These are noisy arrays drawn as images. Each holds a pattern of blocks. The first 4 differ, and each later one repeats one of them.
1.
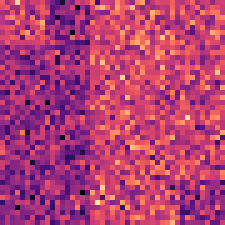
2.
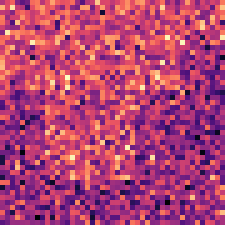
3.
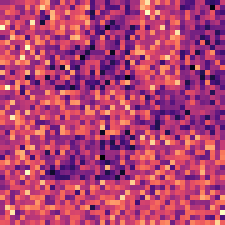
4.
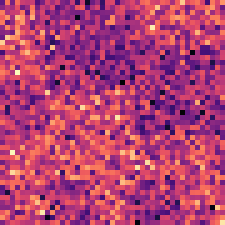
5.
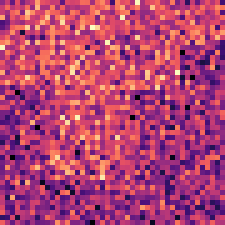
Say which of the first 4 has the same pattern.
2
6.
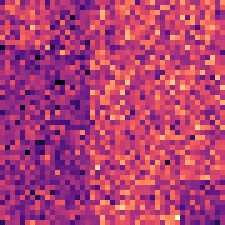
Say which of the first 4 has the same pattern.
1
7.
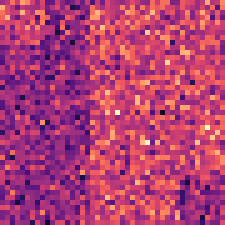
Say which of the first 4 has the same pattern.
1
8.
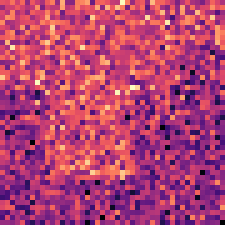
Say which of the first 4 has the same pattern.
2
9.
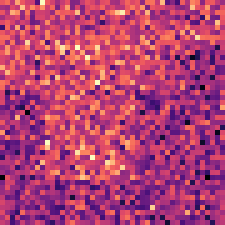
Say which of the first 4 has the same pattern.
2
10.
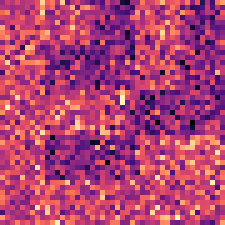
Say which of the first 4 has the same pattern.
3
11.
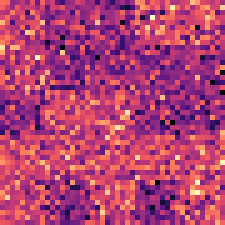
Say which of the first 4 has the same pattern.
4
